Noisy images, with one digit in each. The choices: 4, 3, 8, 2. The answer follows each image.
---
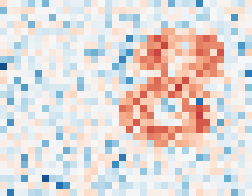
8
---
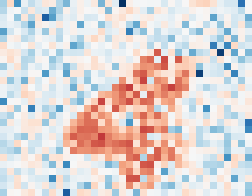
4
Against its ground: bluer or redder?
redder
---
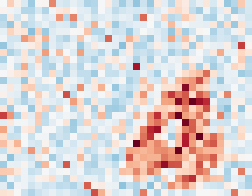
4
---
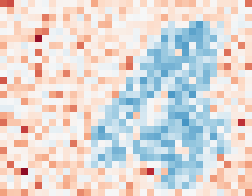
4
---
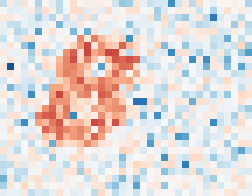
8
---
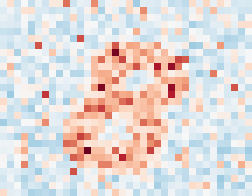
8
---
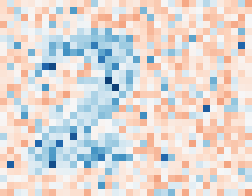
2
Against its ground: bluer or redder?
bluer
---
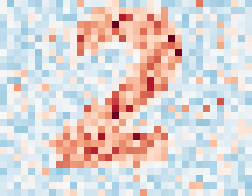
2
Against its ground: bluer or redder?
redder
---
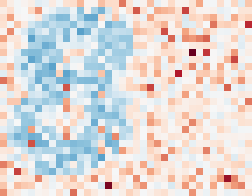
8
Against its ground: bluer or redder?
bluer
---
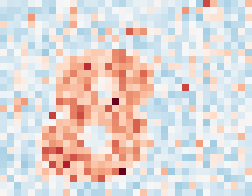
8
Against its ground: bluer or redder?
redder
